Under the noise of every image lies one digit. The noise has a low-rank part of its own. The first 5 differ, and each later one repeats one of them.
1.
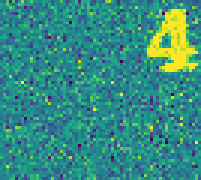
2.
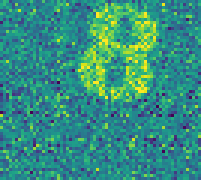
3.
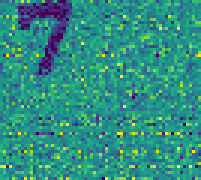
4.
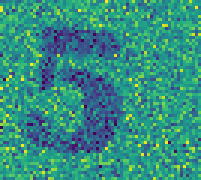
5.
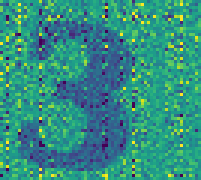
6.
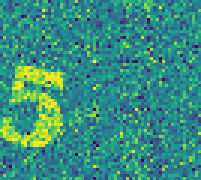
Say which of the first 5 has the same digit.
4
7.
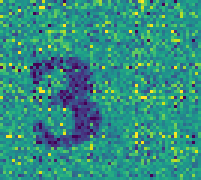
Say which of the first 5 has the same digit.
5
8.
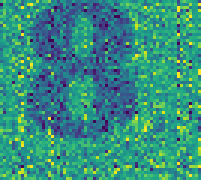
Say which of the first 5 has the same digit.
2
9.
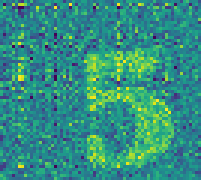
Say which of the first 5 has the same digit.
4
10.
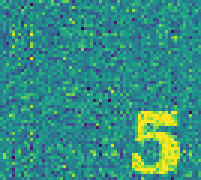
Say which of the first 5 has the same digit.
4
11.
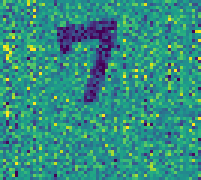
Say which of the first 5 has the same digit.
3
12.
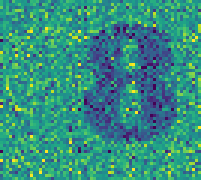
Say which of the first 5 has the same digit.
2
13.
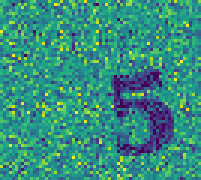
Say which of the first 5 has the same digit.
4
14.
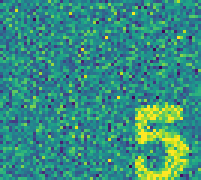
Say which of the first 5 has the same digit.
4
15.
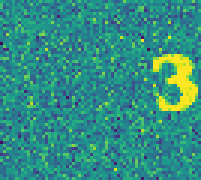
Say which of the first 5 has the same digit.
5
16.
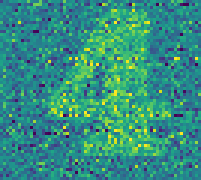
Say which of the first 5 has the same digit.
1
